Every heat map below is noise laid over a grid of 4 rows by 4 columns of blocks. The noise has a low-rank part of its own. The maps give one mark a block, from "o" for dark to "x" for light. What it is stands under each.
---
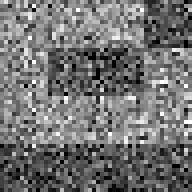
x x x o
x o o x
x x x x
o o o o
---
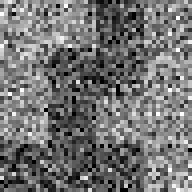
x x o x
x o o x
x o x x
o o o x
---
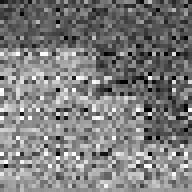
o o o o
x x o o
x x x o
x x x x
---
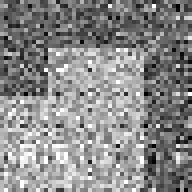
o o o o
o x x o
x x x o
x x x o
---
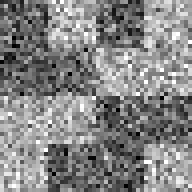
o x o x
o o x x
x x o o
x o o x
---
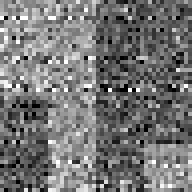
x x o o
x x o o
o x o o
o x o x
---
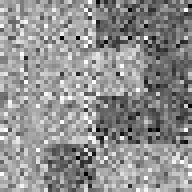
x x o o
x x x o
x x o o
x o x x
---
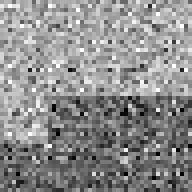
x x x x
x x x x
x o o o
o o o o
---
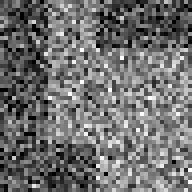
o x o o
o x x x
o x x x
o o x x
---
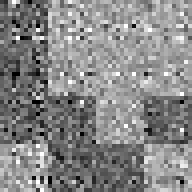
o x x x
o x x x
o o x o
x o o x
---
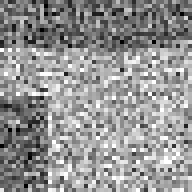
o o o o
x x x x
o x x x
o x x x
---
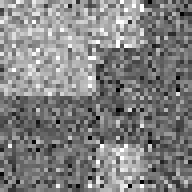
x x x o
x x o o
o o o o
o o x o
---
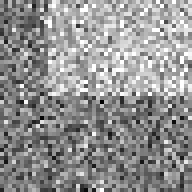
o x x x
o x x x
o o o o
o o o o
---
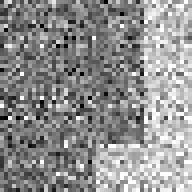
o o o x
o o o x
o o o x
o o x x
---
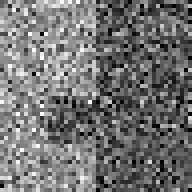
x x o o
x x o o
x o o o
x x o o
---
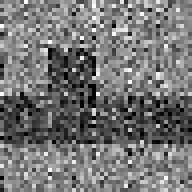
x x x x
x o x x
o o o o
x x x x
